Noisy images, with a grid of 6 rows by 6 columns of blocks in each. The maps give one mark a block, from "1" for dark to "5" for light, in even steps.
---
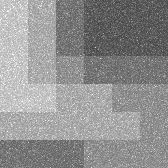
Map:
5 4 2 1 1 1
5 4 2 1 1 1
5 4 3 2 2 2
5 5 4 4 3 3
4 4 4 4 4 3
2 2 2 3 3 3
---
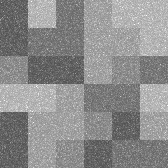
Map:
1 5 2 4 5 5
1 2 2 4 4 5
3 1 1 4 3 2
5 5 4 2 2 5
1 4 4 3 1 4
1 4 3 1 2 2
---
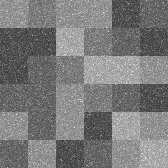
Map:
4 3 4 4 1 2
1 1 5 3 2 1
1 2 3 5 5 4
2 2 4 3 2 1
4 2 4 1 5 4
2 4 1 2 4 5
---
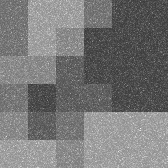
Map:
3 5 5 3 1 1
3 5 4 1 1 1
4 4 2 1 1 1
3 1 2 2 1 1
4 2 3 5 5 5
5 5 4 5 5 5
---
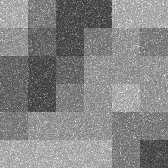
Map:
5 3 1 1 5 5
4 2 1 3 4 3
2 1 2 4 4 4
2 1 3 4 5 4
3 4 4 4 3 3
5 5 5 5 3 1
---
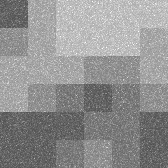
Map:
1 4 5 5 5 5
3 4 5 5 5 4
4 4 4 3 3 4
4 3 2 1 2 3
1 1 1 2 2 1
1 1 2 3 2 1
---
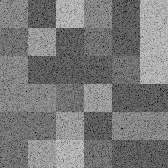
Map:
3 1 5 3 1 5
2 4 1 2 1 5
3 1 1 1 2 5
3 3 2 4 1 1
2 2 4 1 3 3
2 4 5 2 1 1
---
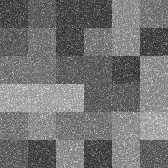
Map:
1 2 1 1 4 3
2 3 1 3 4 1
3 3 2 2 1 4
5 5 5 2 2 4
3 4 3 3 4 5
2 1 4 1 4 2
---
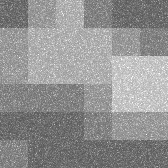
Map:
1 3 4 2 1 1
3 4 4 4 3 2
3 4 4 4 5 5
2 2 2 3 5 5
1 1 1 2 3 3
2 1 1 1 1 1
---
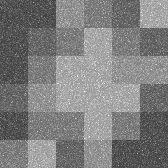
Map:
1 1 4 3 2 5
1 2 3 5 3 2
1 3 5 5 4 4
2 4 5 5 5 2
1 3 3 5 3 1
3 5 2 4 1 1
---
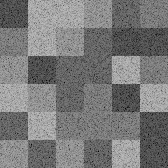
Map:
1 5 5 4 2 3
3 5 4 2 1 1
4 1 2 2 5 3
5 4 2 3 1 5
2 5 3 3 3 1
4 2 4 2 5 1
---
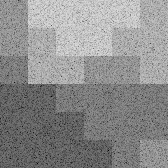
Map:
3 5 5 5 5 4
3 4 5 5 4 4
2 4 4 3 3 4
1 1 2 2 2 2
1 1 1 2 2 2
1 1 1 1 2 3
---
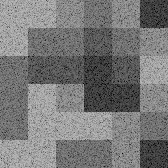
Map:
5 5 4 3 4 1
5 3 3 2 3 4
3 2 2 1 2 5
3 5 4 1 1 4
3 5 5 5 4 3
5 5 3 3 4 1
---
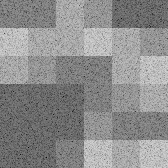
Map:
2 2 4 3 1 1
5 4 4 5 4 3
4 3 2 2 4 5
1 1 1 2 3 4
1 1 1 3 2 2
1 1 2 5 4 5
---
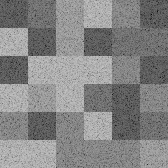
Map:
1 2 4 5 3 1
5 1 4 1 2 2
1 5 5 5 3 1
5 4 5 2 1 3
3 1 3 5 1 2
5 5 3 3 3 4
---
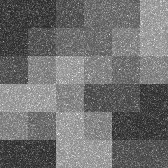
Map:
1 1 2 3 3 5
1 2 3 3 4 5
2 4 5 4 3 4
5 5 4 2 2 1
4 3 5 4 1 1
1 1 5 5 2 2
